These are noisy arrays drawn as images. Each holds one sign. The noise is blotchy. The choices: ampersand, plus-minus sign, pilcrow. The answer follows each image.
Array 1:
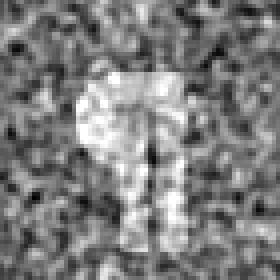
light pilcrow
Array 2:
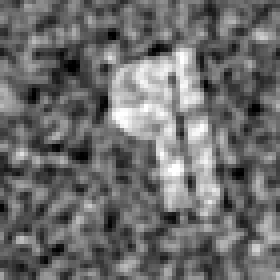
light pilcrow
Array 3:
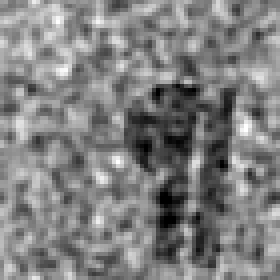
dark pilcrow
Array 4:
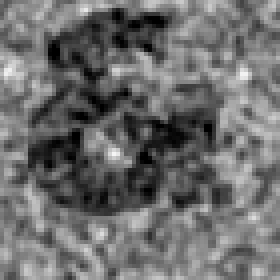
dark ampersand
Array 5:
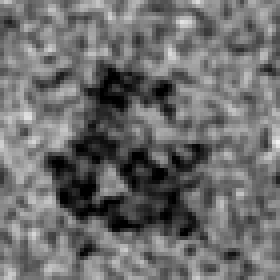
dark ampersand
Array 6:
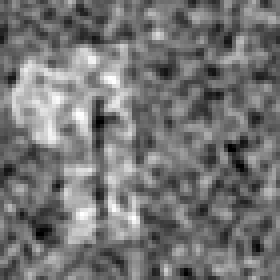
light pilcrow
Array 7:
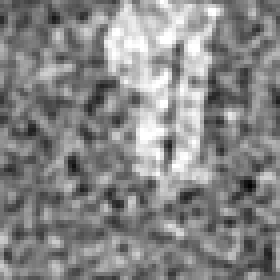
light pilcrow
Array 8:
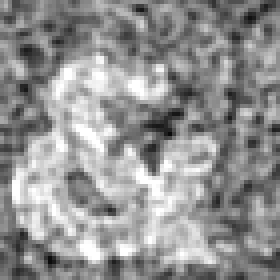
light ampersand
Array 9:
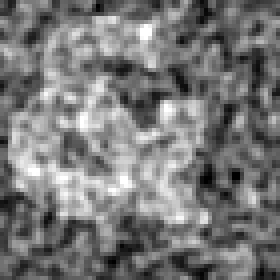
light ampersand
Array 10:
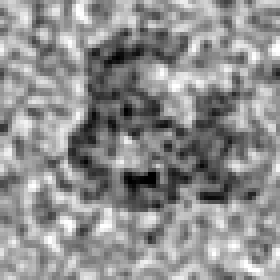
dark ampersand
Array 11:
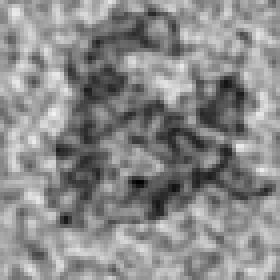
dark ampersand
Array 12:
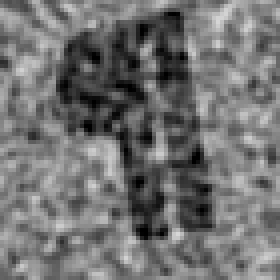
dark pilcrow
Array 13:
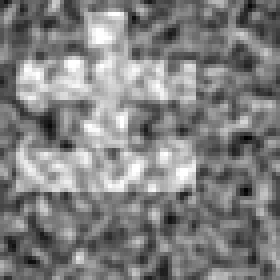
light plus-minus sign
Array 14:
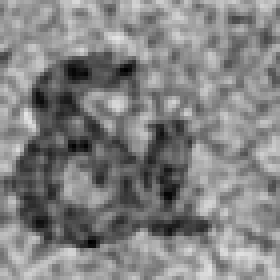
dark ampersand
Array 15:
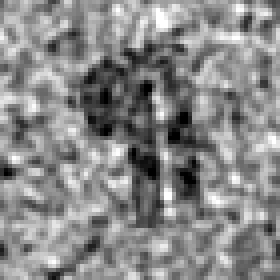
dark pilcrow
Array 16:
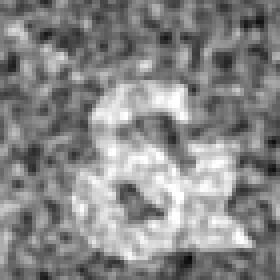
light ampersand
